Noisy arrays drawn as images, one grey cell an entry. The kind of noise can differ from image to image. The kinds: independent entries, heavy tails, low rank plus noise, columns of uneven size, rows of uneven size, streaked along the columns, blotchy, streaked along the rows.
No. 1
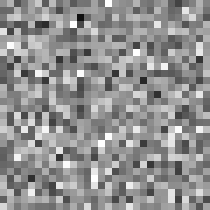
independent entries
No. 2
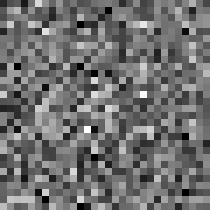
low rank plus noise
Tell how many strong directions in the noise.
five to eight
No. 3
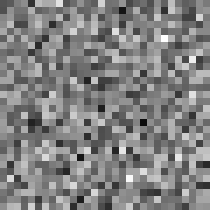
independent entries
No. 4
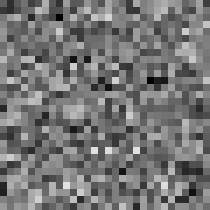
low rank plus noise
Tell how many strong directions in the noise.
five to eight
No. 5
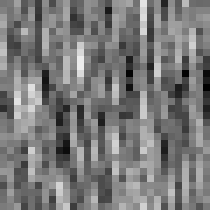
streaked along the columns
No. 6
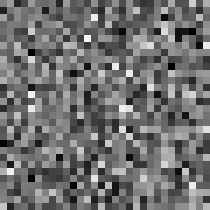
independent entries
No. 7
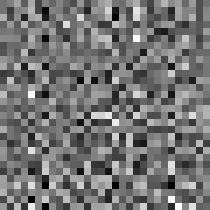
low rank plus noise
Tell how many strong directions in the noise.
one
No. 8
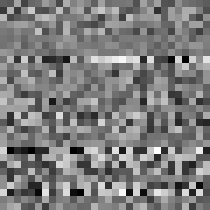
rows of uneven size
